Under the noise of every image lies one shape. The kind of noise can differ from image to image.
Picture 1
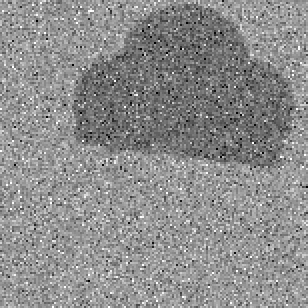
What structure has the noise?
heavy tails
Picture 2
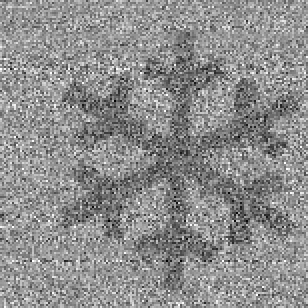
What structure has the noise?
rows of uneven size
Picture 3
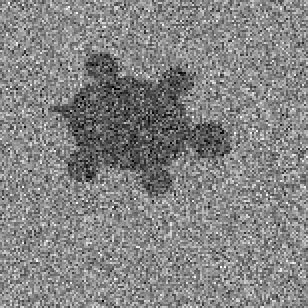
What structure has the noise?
low rank plus noise
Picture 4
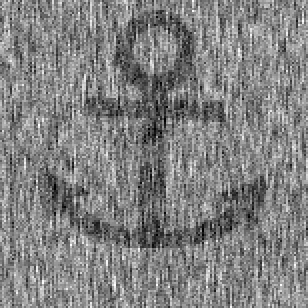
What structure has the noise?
streaked along the columns
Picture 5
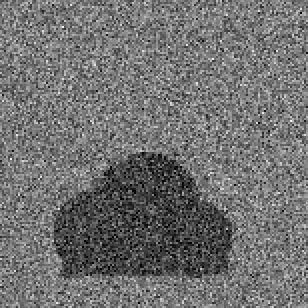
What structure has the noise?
independent entries
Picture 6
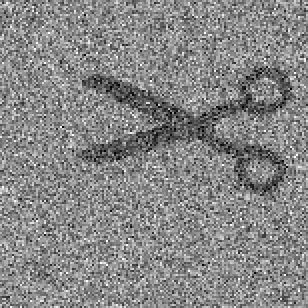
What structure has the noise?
independent entries
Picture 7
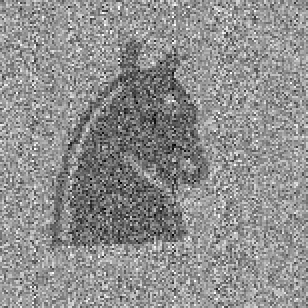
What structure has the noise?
columns of uneven size
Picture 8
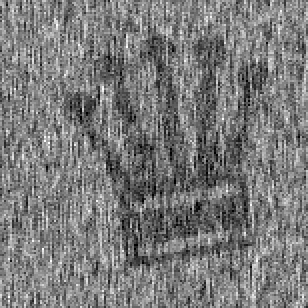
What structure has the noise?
streaked along the columns
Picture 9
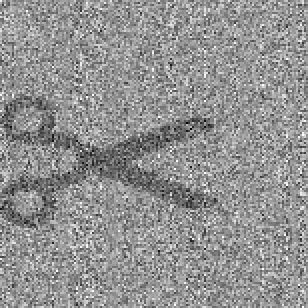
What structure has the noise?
columns of uneven size
